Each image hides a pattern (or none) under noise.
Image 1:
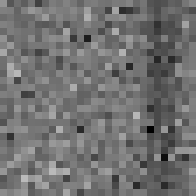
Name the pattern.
one vertical stripe
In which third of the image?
right
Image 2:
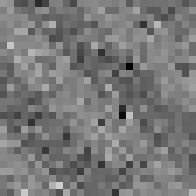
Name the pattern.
diagonal stripes
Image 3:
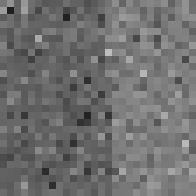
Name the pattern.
a sharp edge
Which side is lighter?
right
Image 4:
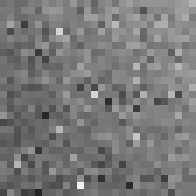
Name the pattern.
a smooth slope
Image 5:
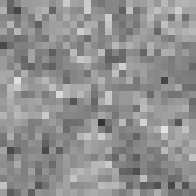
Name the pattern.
spokes from one point
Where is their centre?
centre
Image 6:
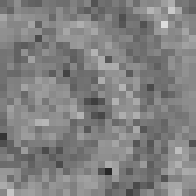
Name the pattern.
rings round one point
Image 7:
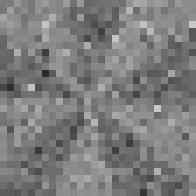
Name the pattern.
spokes from one point
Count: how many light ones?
5
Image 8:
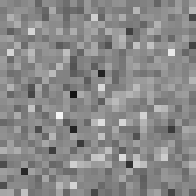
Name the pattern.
only noise
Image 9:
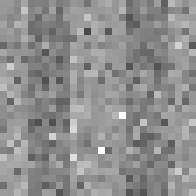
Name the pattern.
vertical stripes
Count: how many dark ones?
2
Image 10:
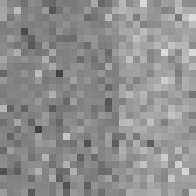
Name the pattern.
a sharp edge
